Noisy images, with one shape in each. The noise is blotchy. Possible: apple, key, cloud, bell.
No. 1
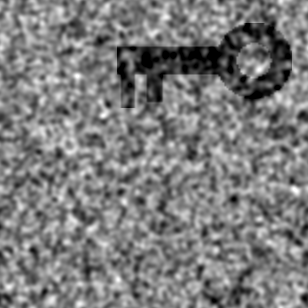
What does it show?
dark key
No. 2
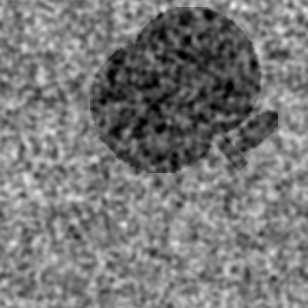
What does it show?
dark apple
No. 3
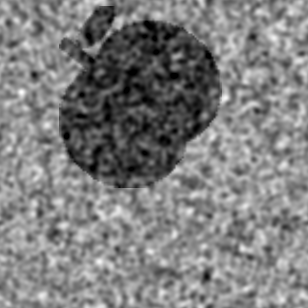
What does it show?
dark apple
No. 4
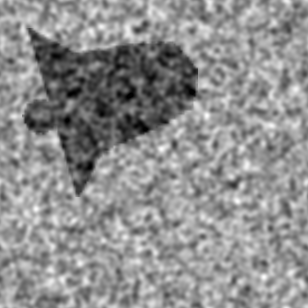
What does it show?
dark bell
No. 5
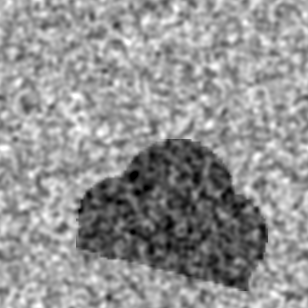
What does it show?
dark cloud
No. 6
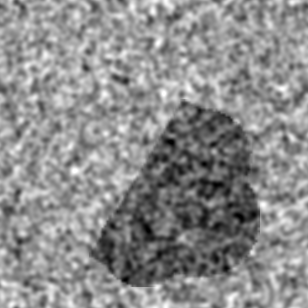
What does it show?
dark cloud
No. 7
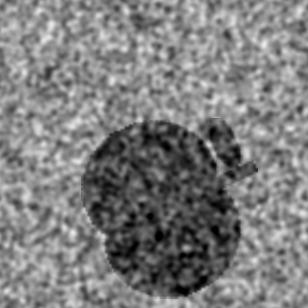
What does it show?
dark apple
